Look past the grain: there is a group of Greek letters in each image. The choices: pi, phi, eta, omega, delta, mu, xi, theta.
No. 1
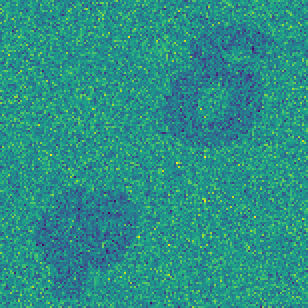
top right: delta; bottom left: phi
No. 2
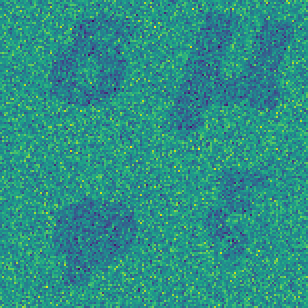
top left: delta; top right: mu; bottom left: phi; bottom right: xi
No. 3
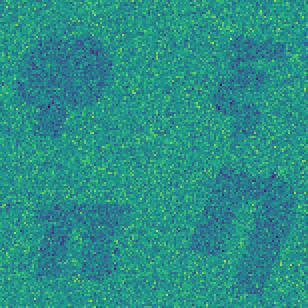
top left: phi; top right: xi; bottom left: pi; bottom right: eta
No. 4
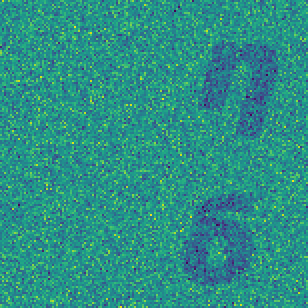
top right: eta; bottom right: delta
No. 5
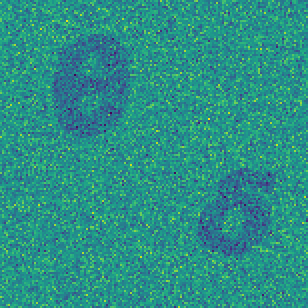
top left: theta; bottom right: delta
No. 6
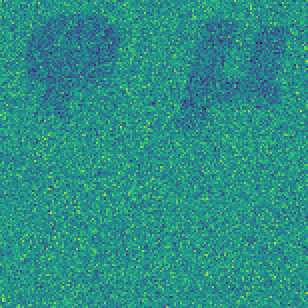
top left: phi; top right: mu
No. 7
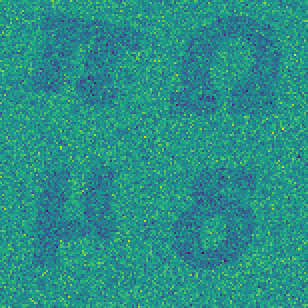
top left: pi; top right: omega; bottom left: mu; bottom right: delta
